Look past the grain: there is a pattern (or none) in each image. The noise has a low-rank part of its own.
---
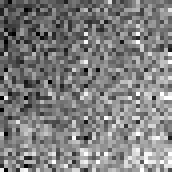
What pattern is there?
a smooth slope
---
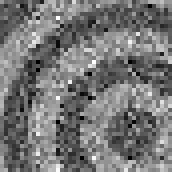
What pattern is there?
rings round one point
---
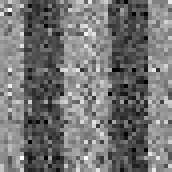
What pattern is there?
vertical stripes
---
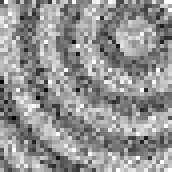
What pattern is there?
rings round one point
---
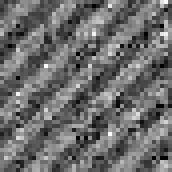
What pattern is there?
diagonal stripes
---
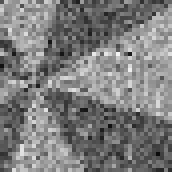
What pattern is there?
spokes from one point
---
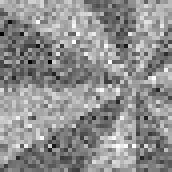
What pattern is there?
spokes from one point
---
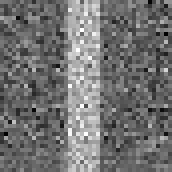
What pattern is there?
one vertical stripe
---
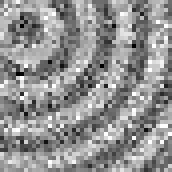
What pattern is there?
rings round one point
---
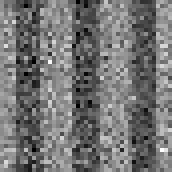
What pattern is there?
vertical stripes
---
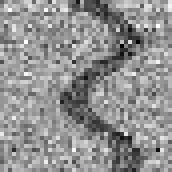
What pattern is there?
a wavy band
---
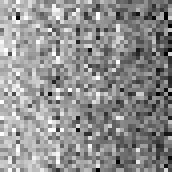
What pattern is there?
a smooth slope
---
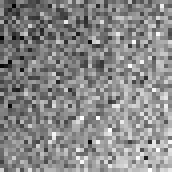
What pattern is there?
a smooth slope
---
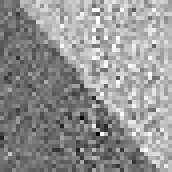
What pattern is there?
a sharp edge
